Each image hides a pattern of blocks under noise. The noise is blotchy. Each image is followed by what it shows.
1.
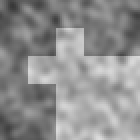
mirrored about the diagonal from the top left
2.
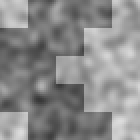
top and bottom mirror each other
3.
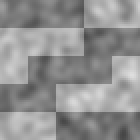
the same after a half turn
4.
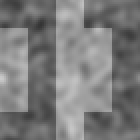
top and bottom mirror each other
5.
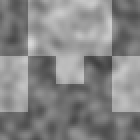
left and right mirror each other
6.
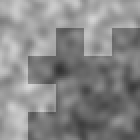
mirrored about the diagonal from the top left
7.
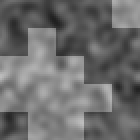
mirrored about the diagonal from the bottom left
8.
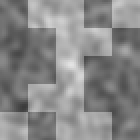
the same after a half turn
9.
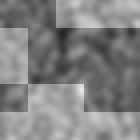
no symmetry
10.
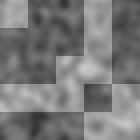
mirrored about the diagonal from the top left
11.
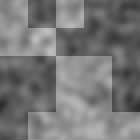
no symmetry
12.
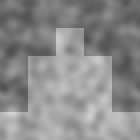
left and right mirror each other
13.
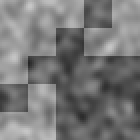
mirrored about the diagonal from the top left
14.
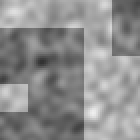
no symmetry
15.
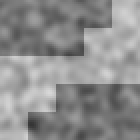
the same after a half turn
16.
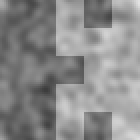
top and bottom mirror each other
